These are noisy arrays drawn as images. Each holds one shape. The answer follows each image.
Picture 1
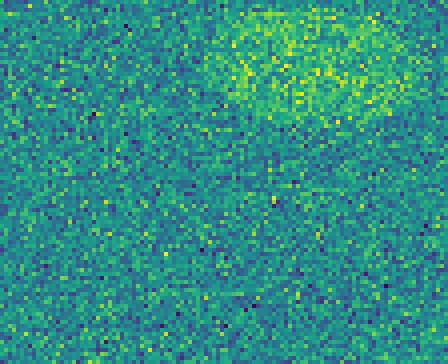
ellipse
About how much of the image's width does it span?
half
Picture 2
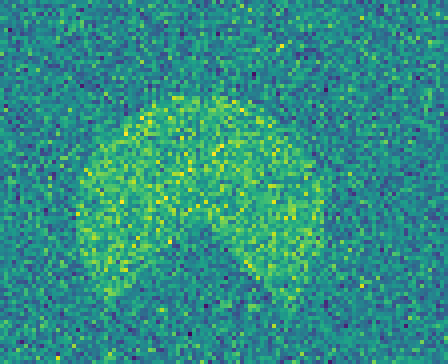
disc with a wedge cut out
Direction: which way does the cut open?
down
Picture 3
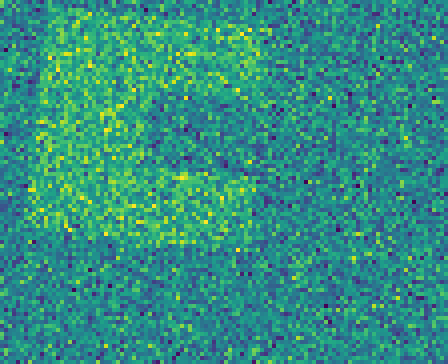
square with a notch
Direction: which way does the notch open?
right
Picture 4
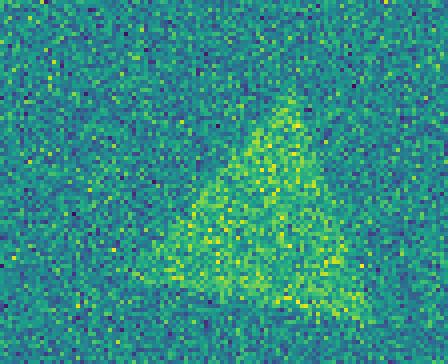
triangle
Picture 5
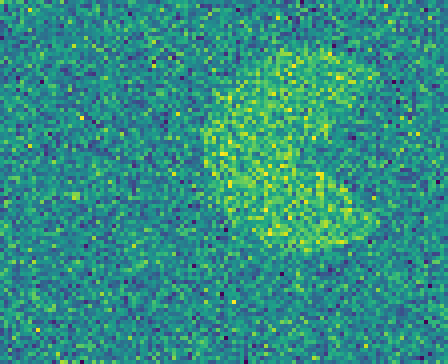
disc with a wedge cut out
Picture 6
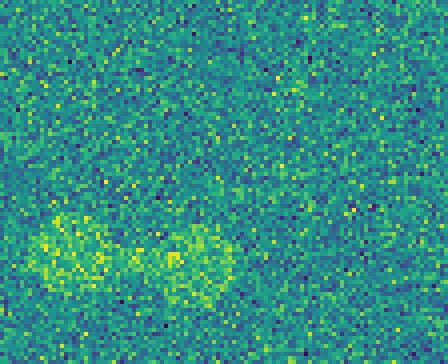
dumbbell
